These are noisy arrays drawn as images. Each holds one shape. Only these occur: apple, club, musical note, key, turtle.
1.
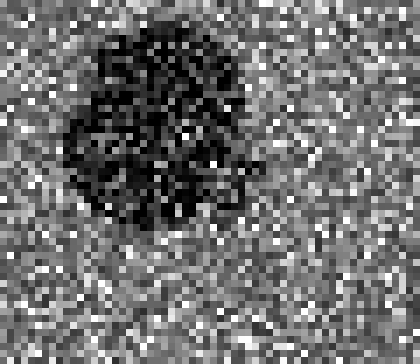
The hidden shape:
apple
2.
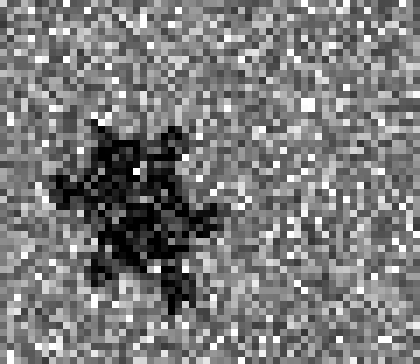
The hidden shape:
turtle
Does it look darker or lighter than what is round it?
darker
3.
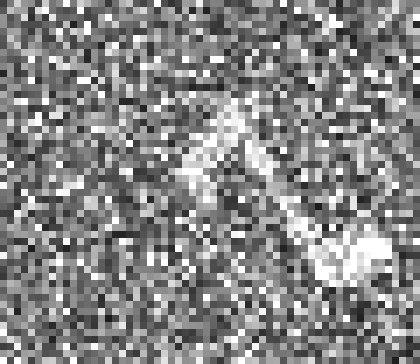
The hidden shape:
musical note
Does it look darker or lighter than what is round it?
lighter
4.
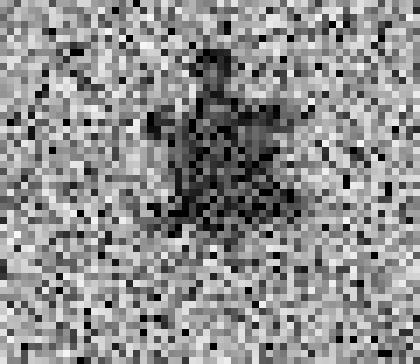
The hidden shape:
turtle
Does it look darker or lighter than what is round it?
darker
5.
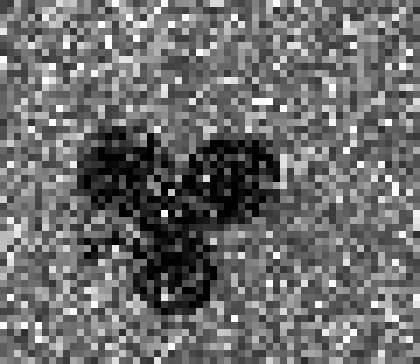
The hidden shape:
club
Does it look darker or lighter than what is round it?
darker
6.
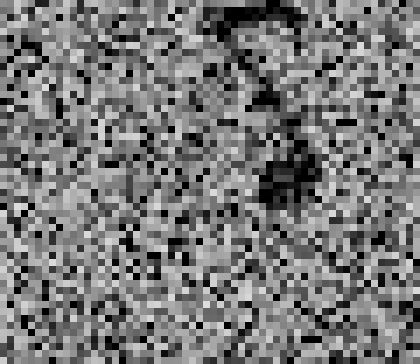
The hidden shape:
musical note
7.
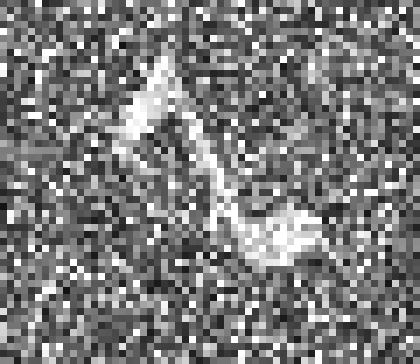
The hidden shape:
musical note
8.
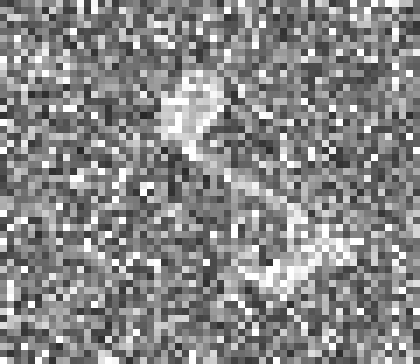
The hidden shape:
musical note
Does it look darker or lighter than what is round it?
lighter
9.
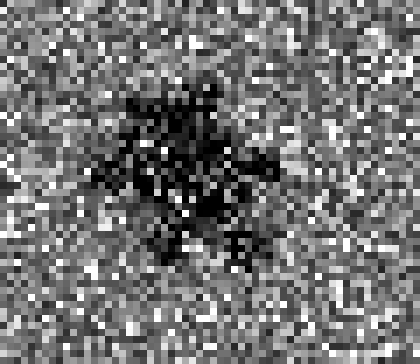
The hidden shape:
turtle
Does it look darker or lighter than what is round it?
darker
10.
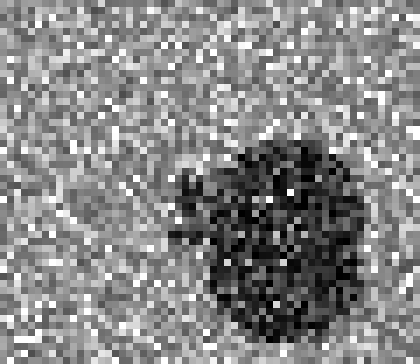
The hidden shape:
apple
